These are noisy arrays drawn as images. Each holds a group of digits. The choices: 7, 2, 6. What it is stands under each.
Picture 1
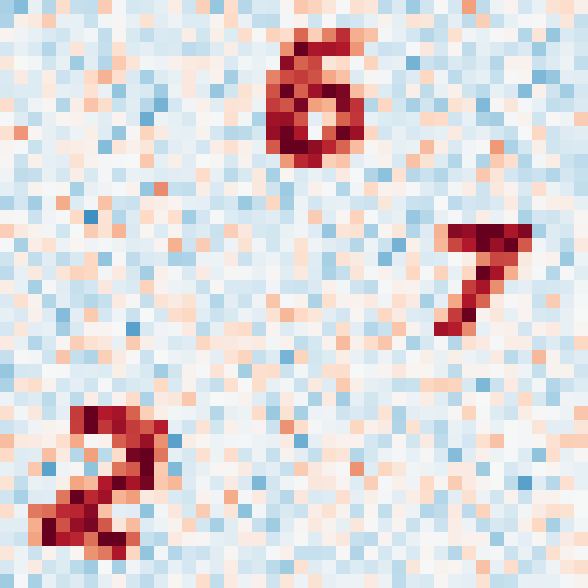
top middle: 6; middle right: 7; bottom left: 2
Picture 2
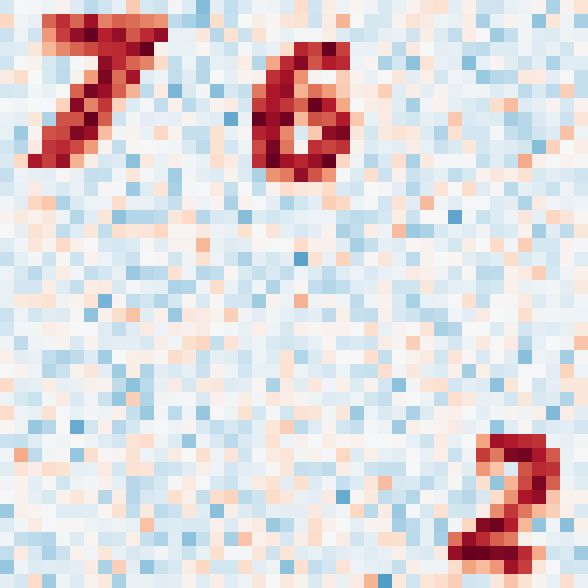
top left: 7; top middle: 6; bottom right: 2
